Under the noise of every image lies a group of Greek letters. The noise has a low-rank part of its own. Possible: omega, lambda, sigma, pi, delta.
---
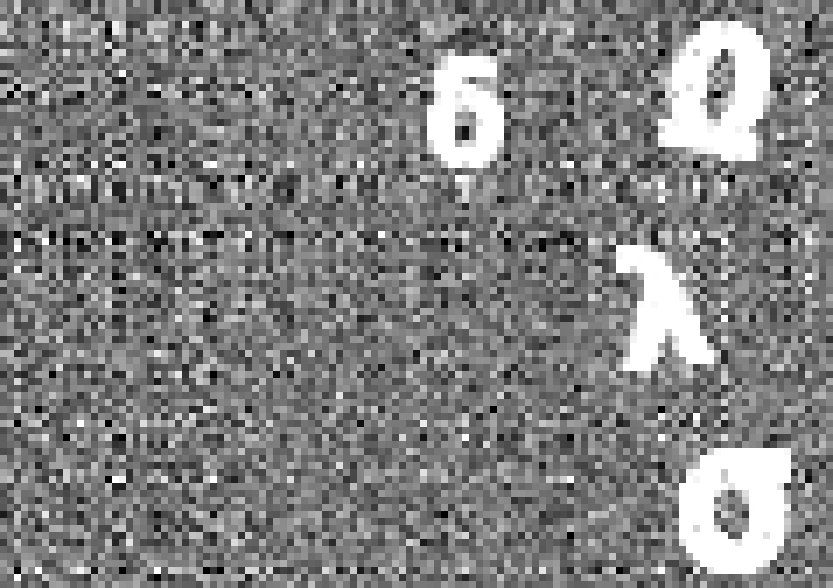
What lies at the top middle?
delta
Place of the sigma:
bottom right
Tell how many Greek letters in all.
4
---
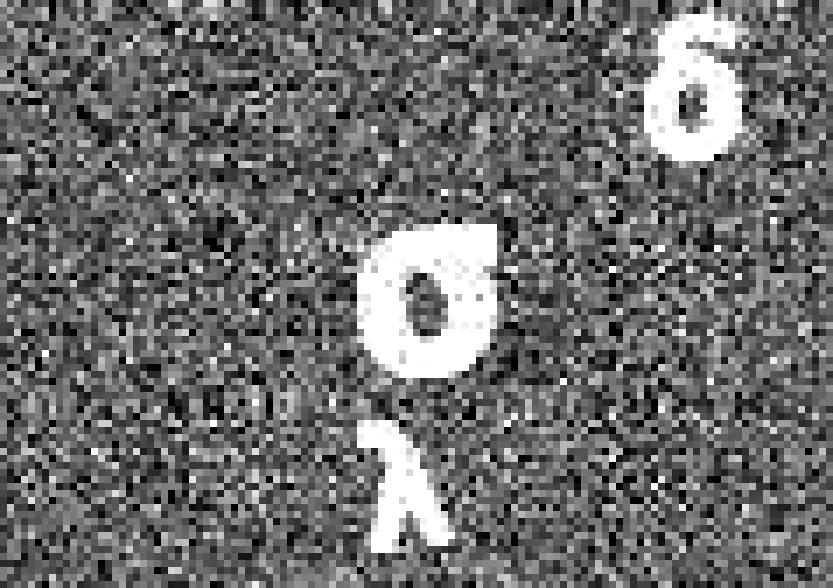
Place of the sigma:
centre
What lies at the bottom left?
nothing
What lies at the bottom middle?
lambda
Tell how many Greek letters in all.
3
